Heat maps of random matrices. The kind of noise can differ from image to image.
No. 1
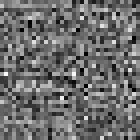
low rank plus noise
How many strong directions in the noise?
two
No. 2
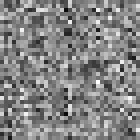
low rank plus noise
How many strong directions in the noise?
five to eight
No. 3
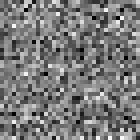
low rank plus noise
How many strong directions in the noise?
three or four
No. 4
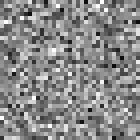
independent entries
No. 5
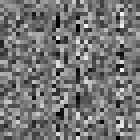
columns of uneven size
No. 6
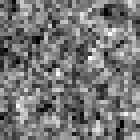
blotchy
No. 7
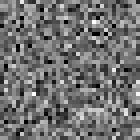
low rank plus noise
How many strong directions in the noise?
two
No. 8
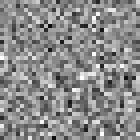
low rank plus noise
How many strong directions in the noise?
three or four
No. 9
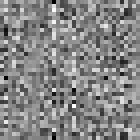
columns of uneven size
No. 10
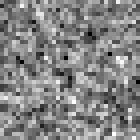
blotchy
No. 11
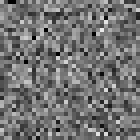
low rank plus noise
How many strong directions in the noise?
three or four
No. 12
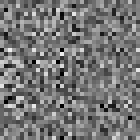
low rank plus noise
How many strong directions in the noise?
two
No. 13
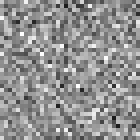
independent entries
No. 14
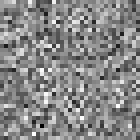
low rank plus noise
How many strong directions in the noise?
three or four
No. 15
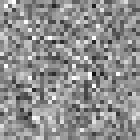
low rank plus noise
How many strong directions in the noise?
one
